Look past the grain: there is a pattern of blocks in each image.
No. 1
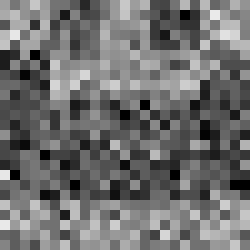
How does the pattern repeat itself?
left and right mirror each other
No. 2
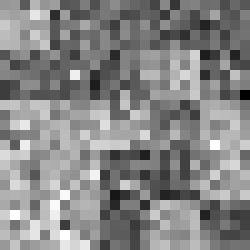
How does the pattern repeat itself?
no symmetry
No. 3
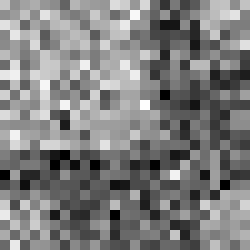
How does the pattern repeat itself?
mirrored about the diagonal from the top left
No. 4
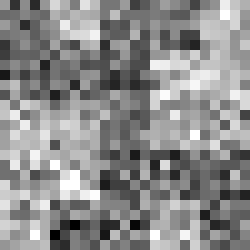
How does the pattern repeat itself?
the same after a half turn
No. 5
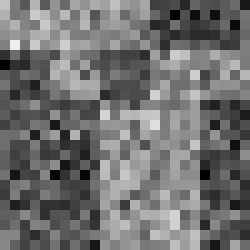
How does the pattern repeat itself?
no symmetry
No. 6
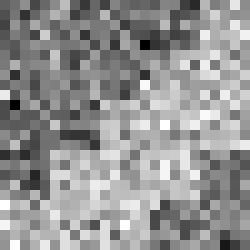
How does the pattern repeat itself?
mirrored about the diagonal from the top left
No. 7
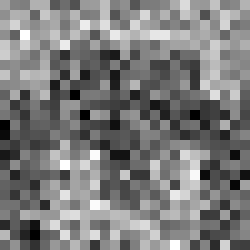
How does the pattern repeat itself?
left and right mirror each other
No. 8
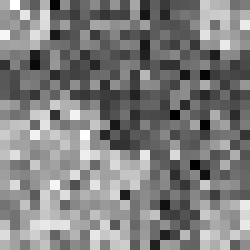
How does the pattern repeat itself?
mirrored about the diagonal from the bottom left
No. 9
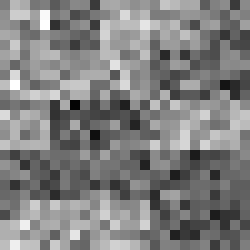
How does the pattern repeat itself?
no symmetry
